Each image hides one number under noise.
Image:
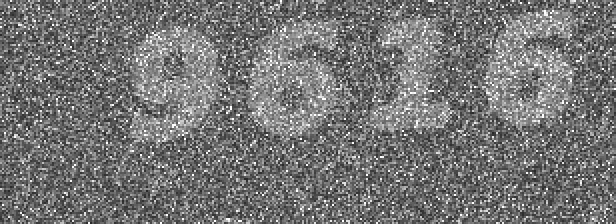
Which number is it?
9616
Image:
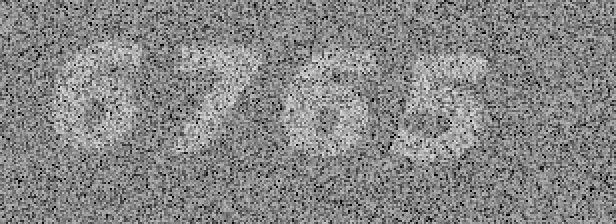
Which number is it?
6765
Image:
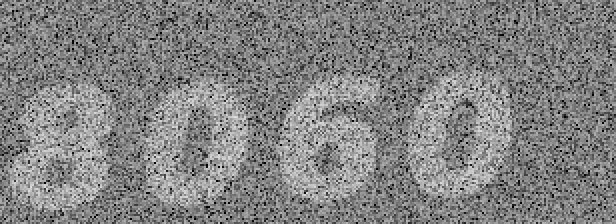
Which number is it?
8060
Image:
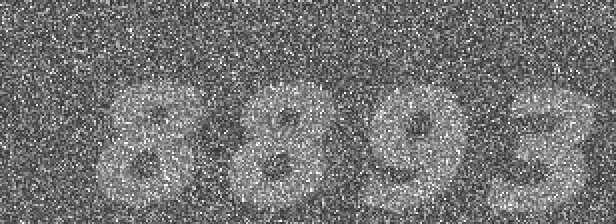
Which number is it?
8893
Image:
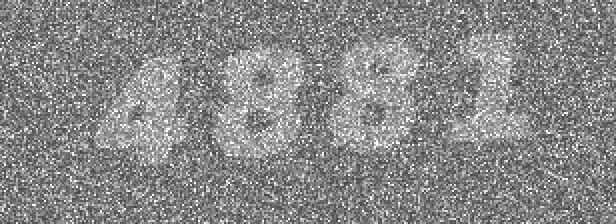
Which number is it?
4881
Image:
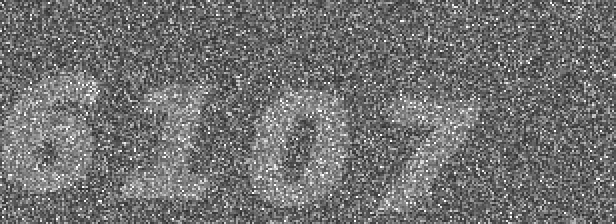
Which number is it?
6107
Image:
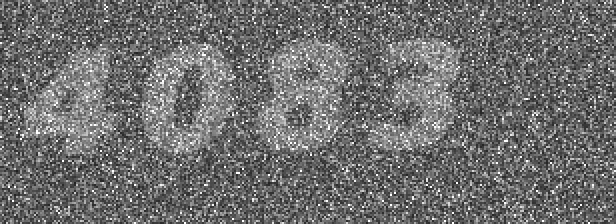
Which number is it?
4083
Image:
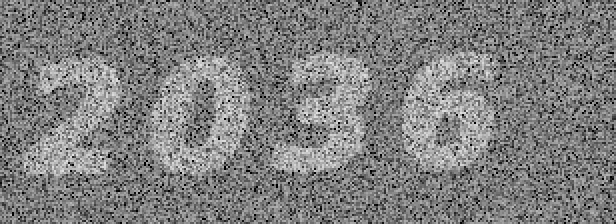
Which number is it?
2036
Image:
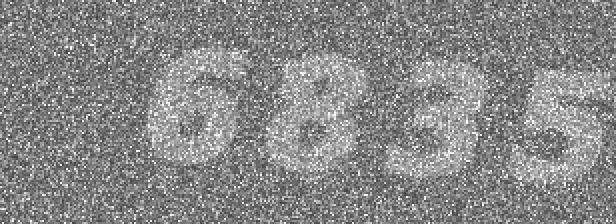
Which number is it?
6835
